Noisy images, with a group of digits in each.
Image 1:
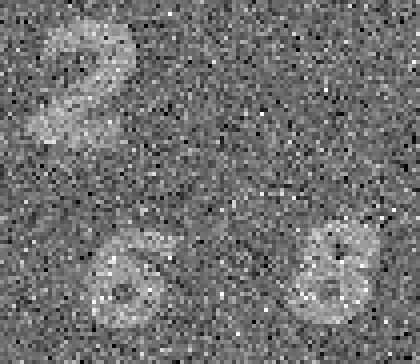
top left: 2; bottom left: 6; bottom right: 8
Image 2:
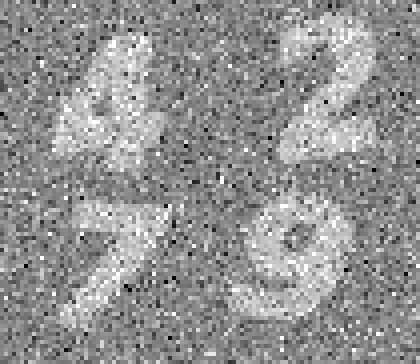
top left: 4; top right: 2; bottom left: 7; bottom right: 9
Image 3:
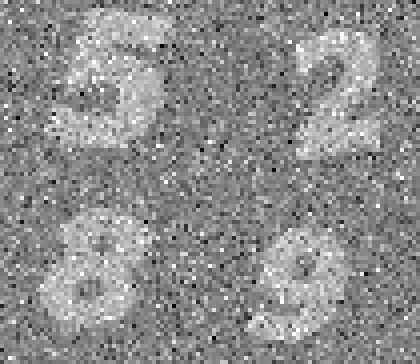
top left: 5; top right: 2; bottom left: 8; bottom right: 9
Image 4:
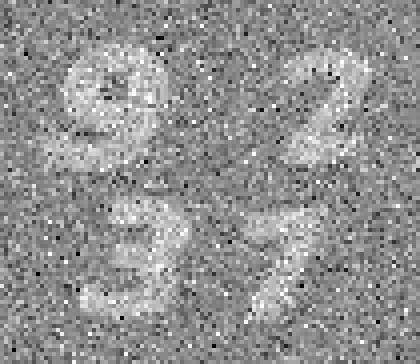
top left: 9; top right: 2; bottom left: 3; bottom right: 7
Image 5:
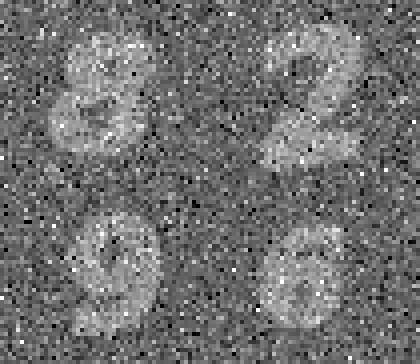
top left: 8; top right: 2; bottom left: 9; bottom right: 6
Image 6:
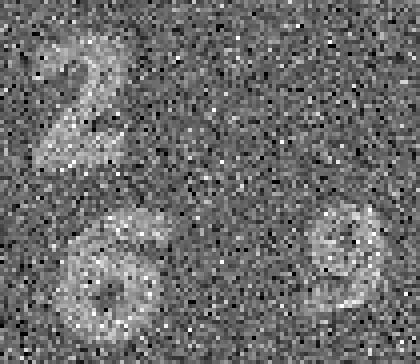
top left: 2; bottom left: 6; bottom right: 9
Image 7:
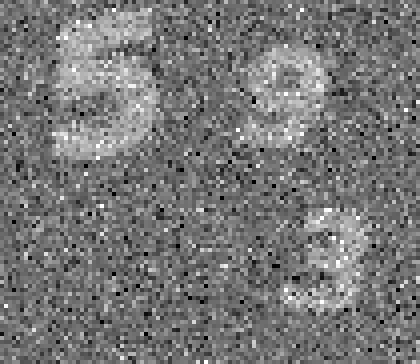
top left: 5; top right: 9; bottom right: 3
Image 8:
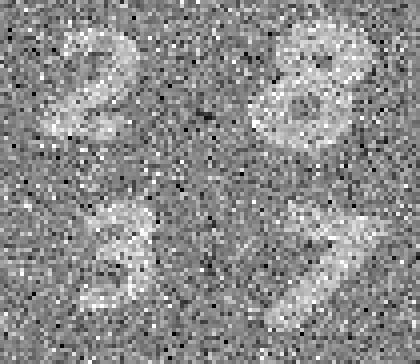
top left: 2; top right: 8; bottom left: 3; bottom right: 7
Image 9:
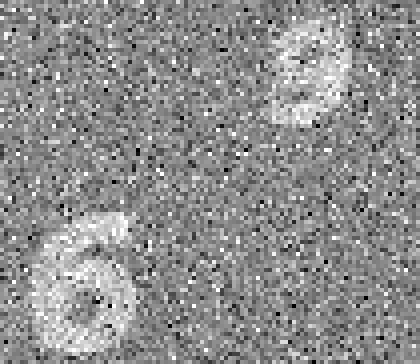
top right: 9; bottom left: 6
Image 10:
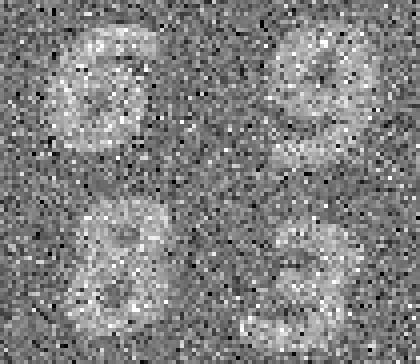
top left: 6; top right: 9; bottom left: 8; bottom right: 3
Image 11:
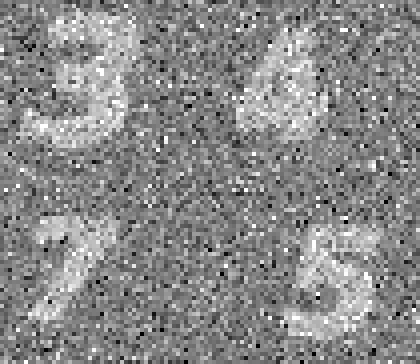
top left: 3; top right: 4; bottom left: 7; bottom right: 5
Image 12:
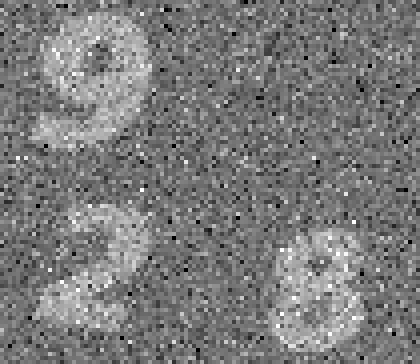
top left: 9; bottom left: 2; bottom right: 8
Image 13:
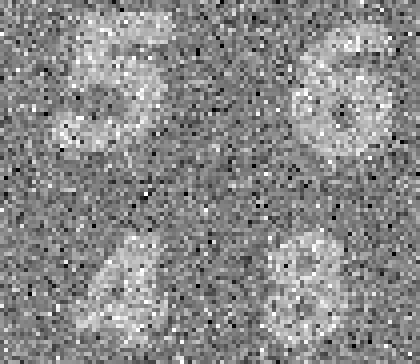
top left: 5; top right: 6; bottom left: 4; bottom right: 8
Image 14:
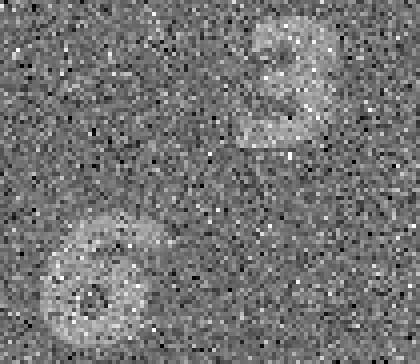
top right: 3; bottom left: 6
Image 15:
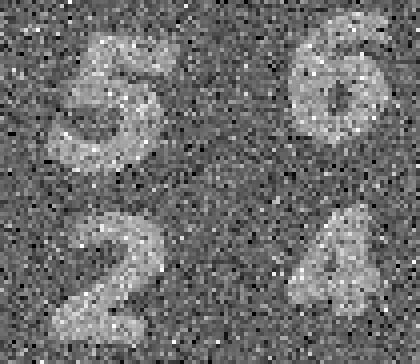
top left: 5; top right: 6; bottom left: 2; bottom right: 4
